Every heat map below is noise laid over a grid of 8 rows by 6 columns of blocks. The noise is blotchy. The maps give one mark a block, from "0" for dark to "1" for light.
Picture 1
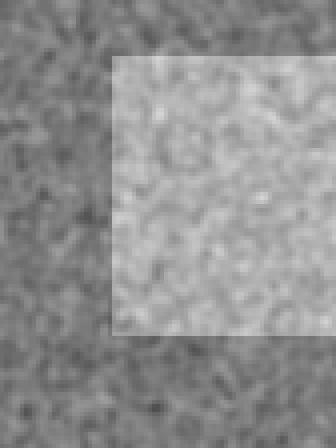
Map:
0 0 0 0 0 0
0 0 1 1 1 1
0 0 1 1 1 1
0 0 1 1 1 1
0 0 1 1 1 1
0 0 1 1 1 1
0 0 0 0 0 0
0 0 0 0 0 0
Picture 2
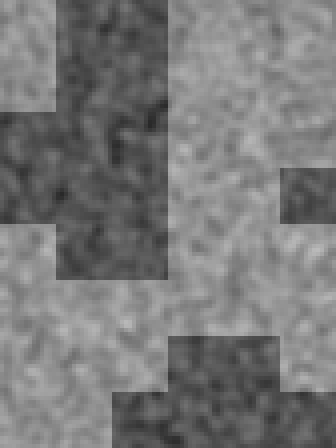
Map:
1 0 0 1 1 1
1 0 0 1 1 1
0 0 0 1 1 1
0 0 0 1 1 0
1 0 0 1 1 1
1 1 1 1 1 1
1 1 1 0 0 1
1 1 0 0 0 0
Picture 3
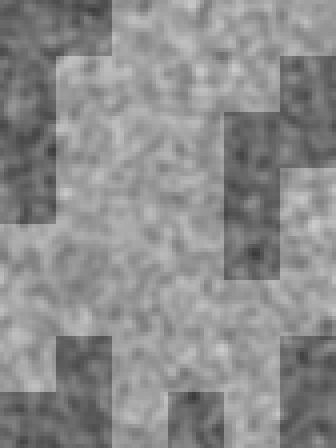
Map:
0 0 1 1 1 1
0 1 1 1 1 0
0 1 1 1 0 0
0 1 1 1 0 1
1 1 1 1 0 1
1 1 1 1 1 1
1 0 1 1 1 0
0 0 1 0 1 0
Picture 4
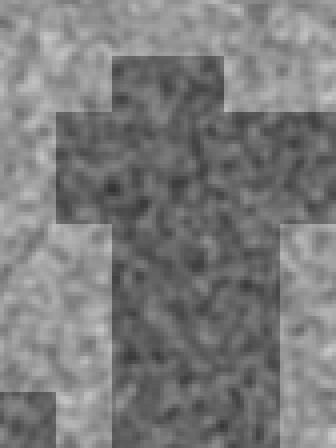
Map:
1 1 1 1 1 1
1 1 0 0 1 1
1 0 0 0 0 0
1 0 0 0 0 0
1 1 0 0 0 1
1 1 0 0 0 1
1 1 0 0 0 1
0 1 0 0 0 1
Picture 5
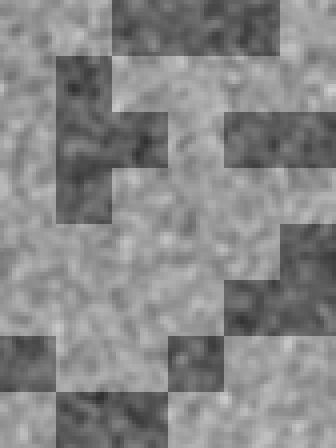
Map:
1 1 0 0 0 1
1 0 1 1 1 1
1 0 0 1 0 0
1 0 1 1 1 1
1 1 1 1 1 0
1 1 1 1 0 0
0 1 1 0 1 1
1 0 0 1 1 1
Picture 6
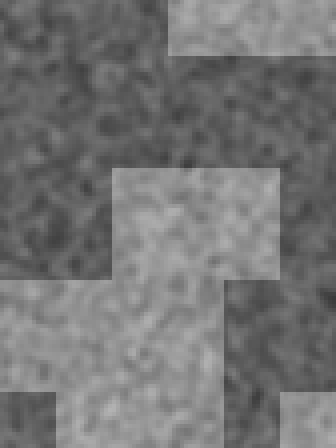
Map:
0 0 0 1 1 1
0 0 0 0 0 0
0 0 0 0 0 0
0 0 1 1 1 0
0 0 1 1 1 0
1 1 1 1 0 0
1 1 1 1 0 0
0 1 1 1 0 1
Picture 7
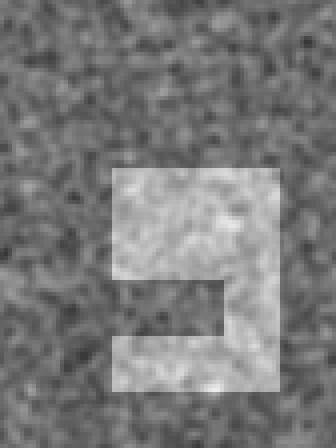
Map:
0 0 0 0 0 0
0 0 0 0 0 0
0 0 0 0 0 0
0 0 1 1 1 0
0 0 1 1 1 0
0 0 0 0 1 0
0 0 1 1 1 0
0 0 0 0 0 0
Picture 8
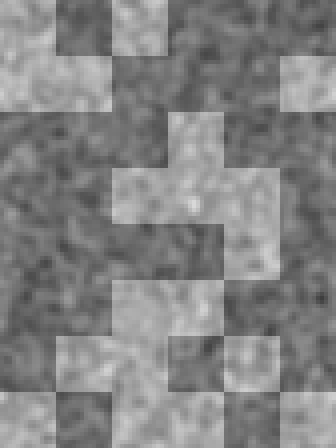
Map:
1 0 1 0 0 0
1 1 0 0 0 1
0 0 0 1 0 0
0 0 1 1 1 0
0 0 0 0 1 0
0 0 1 1 0 0
0 1 1 0 1 0
1 0 1 1 0 1
